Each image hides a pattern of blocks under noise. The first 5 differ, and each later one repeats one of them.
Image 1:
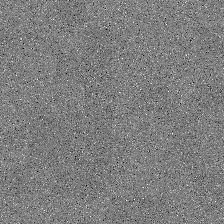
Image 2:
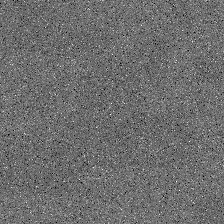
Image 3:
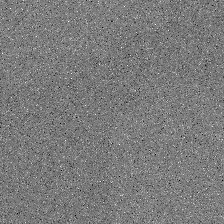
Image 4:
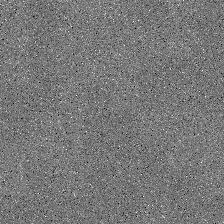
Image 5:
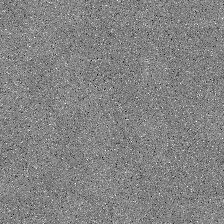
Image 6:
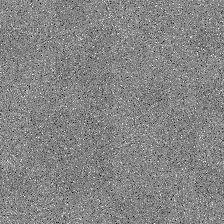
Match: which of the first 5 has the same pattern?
1
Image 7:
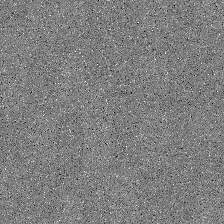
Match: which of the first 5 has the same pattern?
5
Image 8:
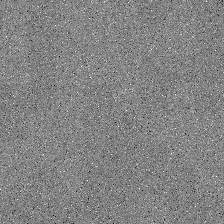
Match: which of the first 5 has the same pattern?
4
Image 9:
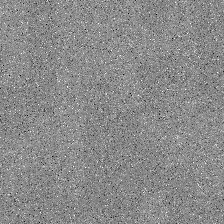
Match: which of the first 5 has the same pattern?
4
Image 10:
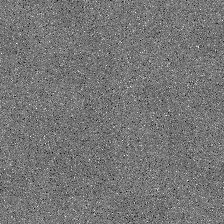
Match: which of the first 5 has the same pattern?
1
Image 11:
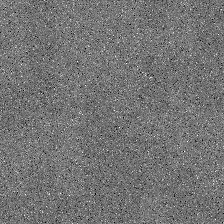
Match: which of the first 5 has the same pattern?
4
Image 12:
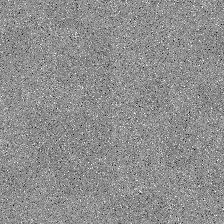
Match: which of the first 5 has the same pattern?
1
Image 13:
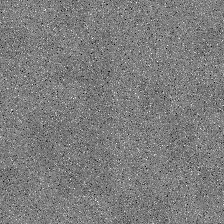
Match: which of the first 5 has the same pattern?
1
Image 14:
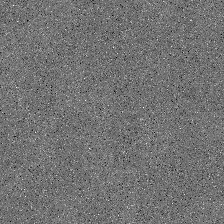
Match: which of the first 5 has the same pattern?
5
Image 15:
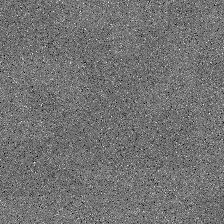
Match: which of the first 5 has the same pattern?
2
